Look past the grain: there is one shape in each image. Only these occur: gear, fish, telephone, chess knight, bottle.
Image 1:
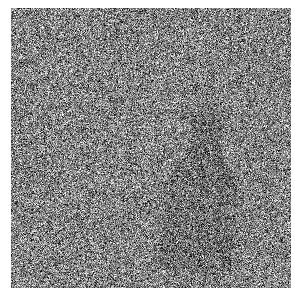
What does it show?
dark bottle
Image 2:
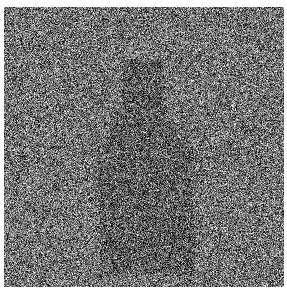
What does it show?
dark bottle
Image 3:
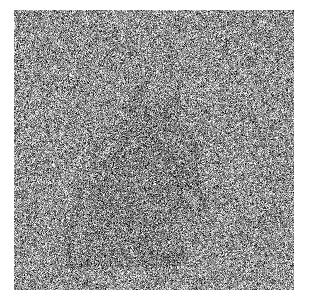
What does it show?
dark chess knight
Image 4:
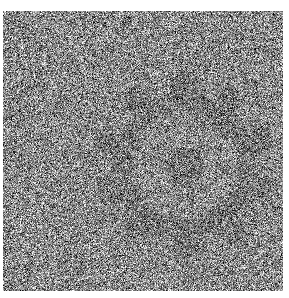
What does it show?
dark gear
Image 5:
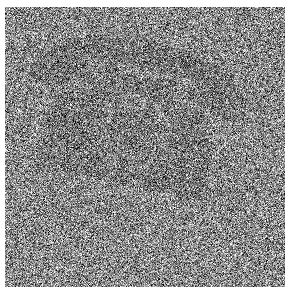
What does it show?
dark telephone
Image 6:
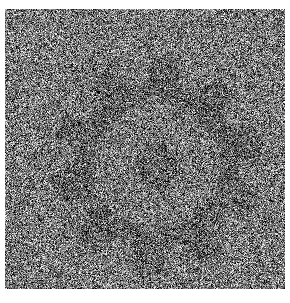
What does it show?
dark gear
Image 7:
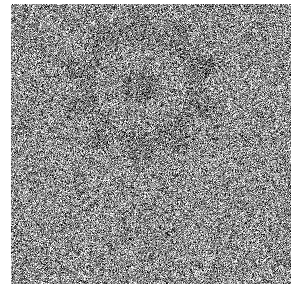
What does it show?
dark gear
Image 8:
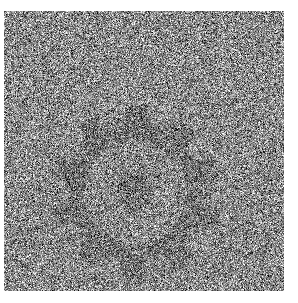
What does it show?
dark gear
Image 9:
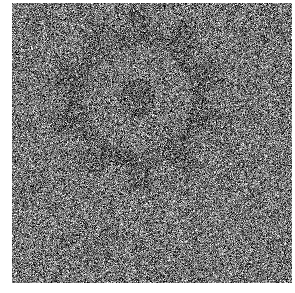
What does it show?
dark gear
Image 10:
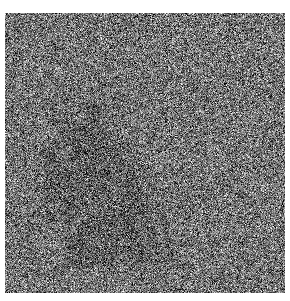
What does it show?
dark chess knight
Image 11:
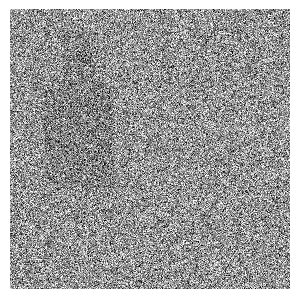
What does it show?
dark bottle
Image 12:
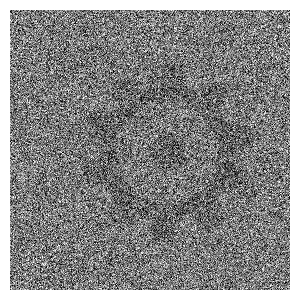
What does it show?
dark gear
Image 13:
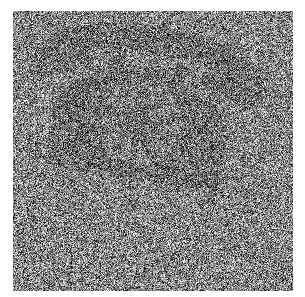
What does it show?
dark telephone
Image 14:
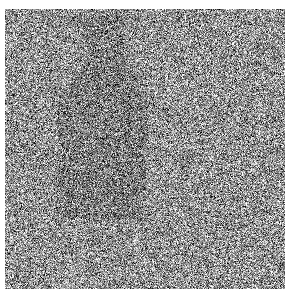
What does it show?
dark bottle
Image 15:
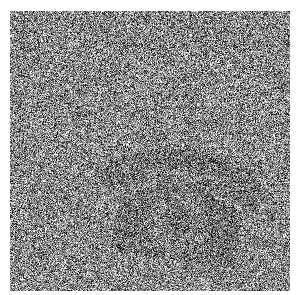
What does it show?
dark telephone
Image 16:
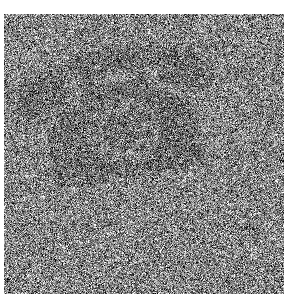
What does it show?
dark telephone
